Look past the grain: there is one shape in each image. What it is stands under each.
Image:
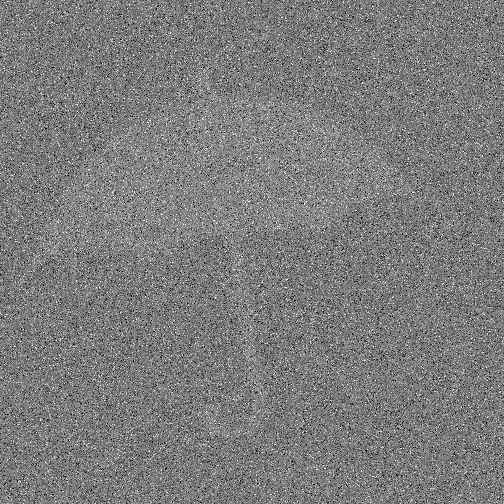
light umbrella
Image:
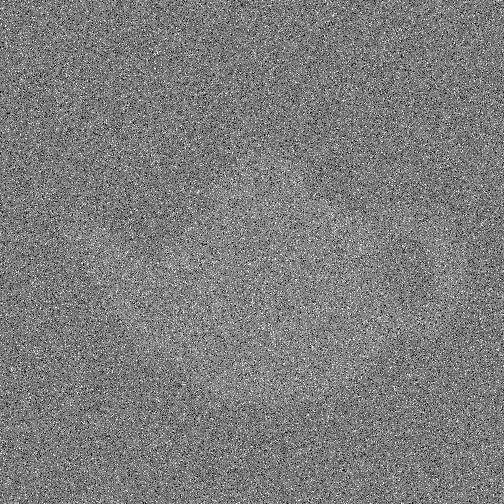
light teapot
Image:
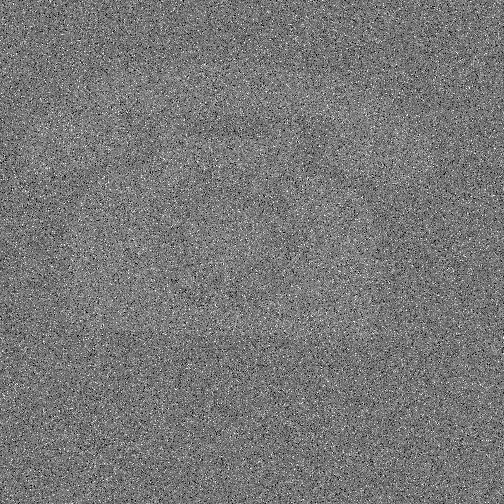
light telephone
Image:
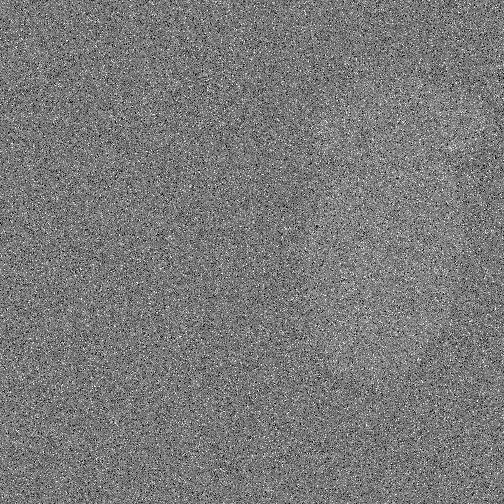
light footprint
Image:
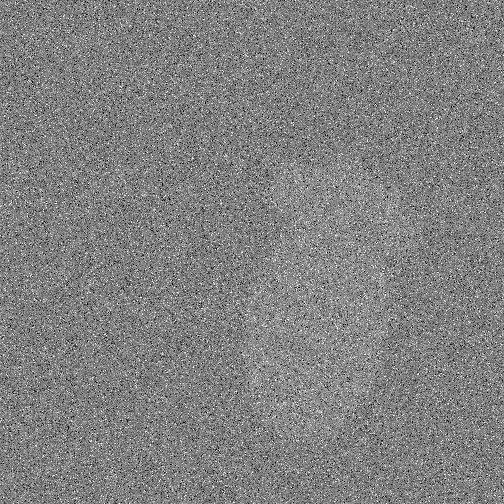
light footprint
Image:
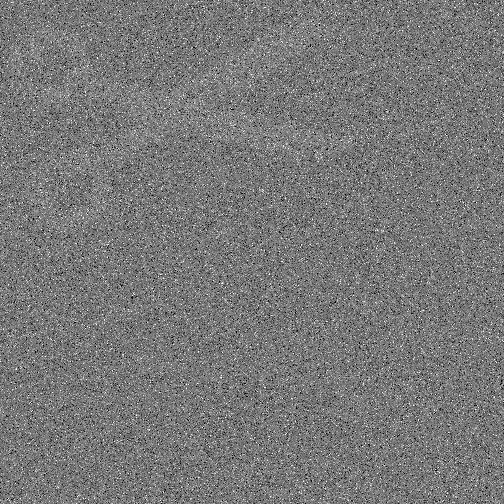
light pair of scissors
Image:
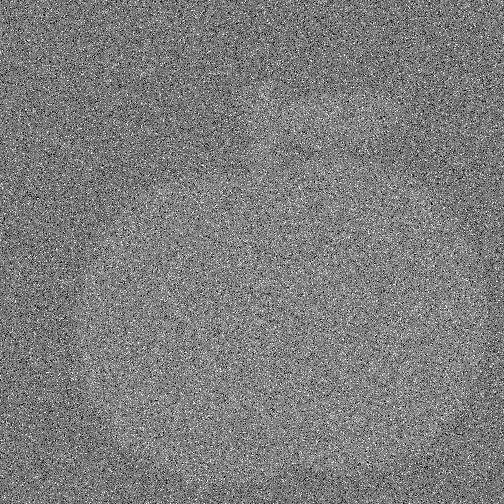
light apple
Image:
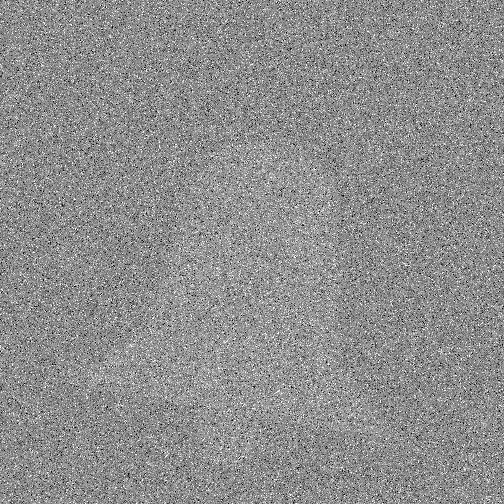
light bell
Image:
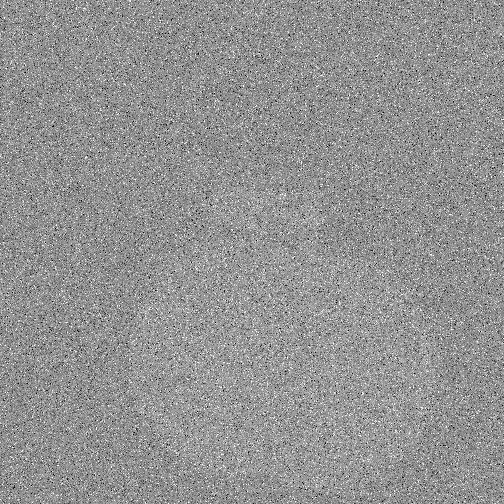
light apple
